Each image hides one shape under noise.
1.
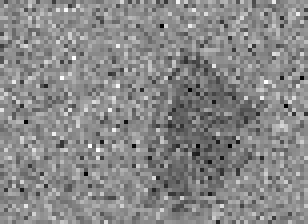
chess knight
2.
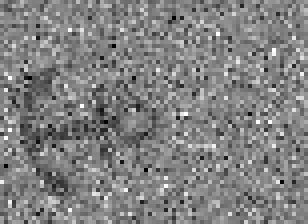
anchor
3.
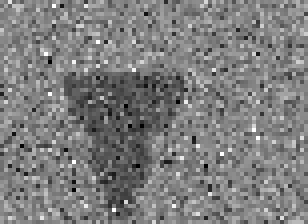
chess pawn
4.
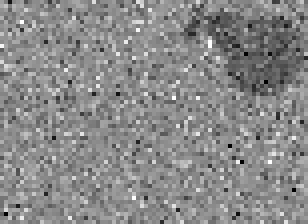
pear
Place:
top right
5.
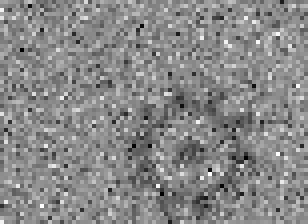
gear
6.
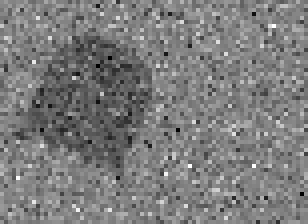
ghost
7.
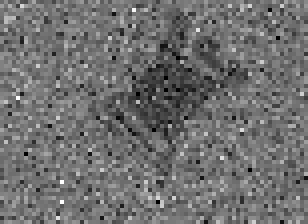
chess rook
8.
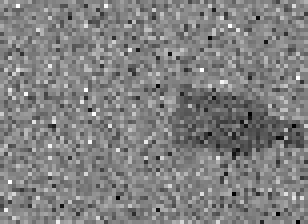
bottle
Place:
middle right
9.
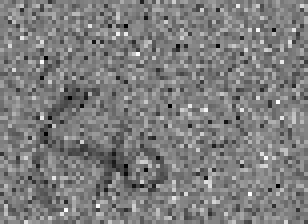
anchor
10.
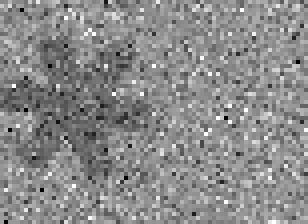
asterisk
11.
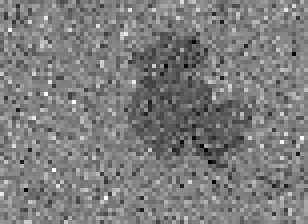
car
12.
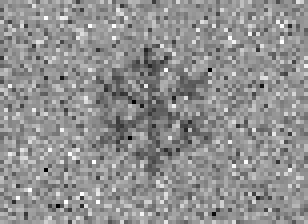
snowflake
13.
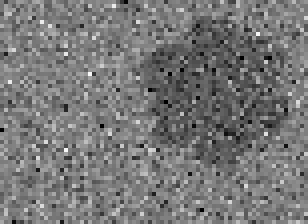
flower
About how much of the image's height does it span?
two thirds
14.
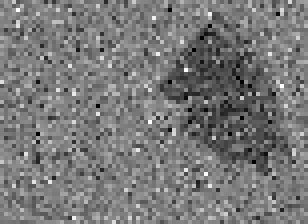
chess knight
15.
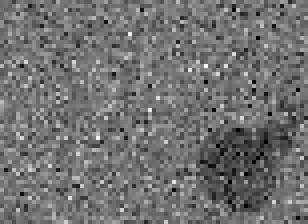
pear
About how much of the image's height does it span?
half
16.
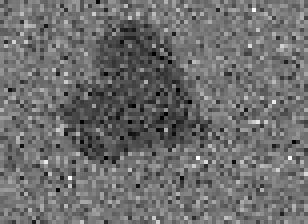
heart
